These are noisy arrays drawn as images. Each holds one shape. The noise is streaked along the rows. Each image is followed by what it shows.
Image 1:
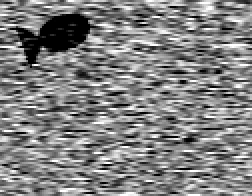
fish
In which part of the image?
top left
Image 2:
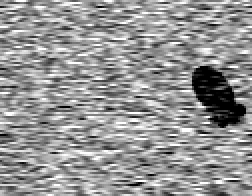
footprint
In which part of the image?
middle right
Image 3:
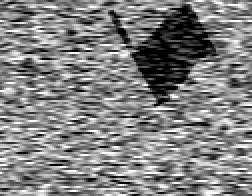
flag
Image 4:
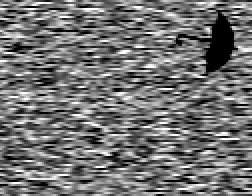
umbrella
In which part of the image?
top right
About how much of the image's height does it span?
a third
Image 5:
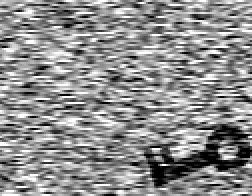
key
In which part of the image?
bottom right
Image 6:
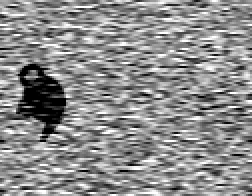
teapot
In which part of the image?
middle left
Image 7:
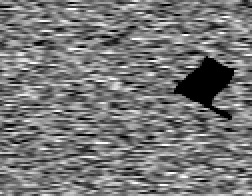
flag
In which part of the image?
middle right
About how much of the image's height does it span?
a third
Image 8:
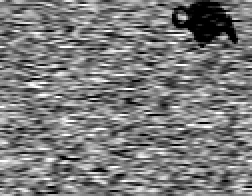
teapot
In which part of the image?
top right
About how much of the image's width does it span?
a quarter
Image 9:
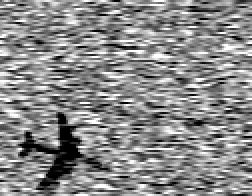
airplane
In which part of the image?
bottom left
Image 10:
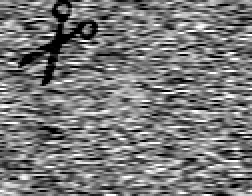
pair of scissors
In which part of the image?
top left
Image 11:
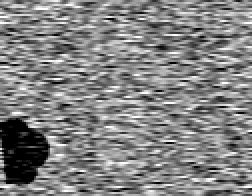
cloud
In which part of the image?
bottom left
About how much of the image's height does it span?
a third
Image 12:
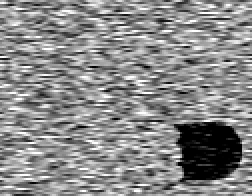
ghost
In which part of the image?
bottom right
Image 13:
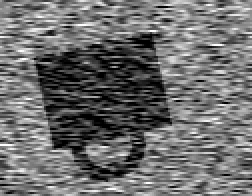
cup
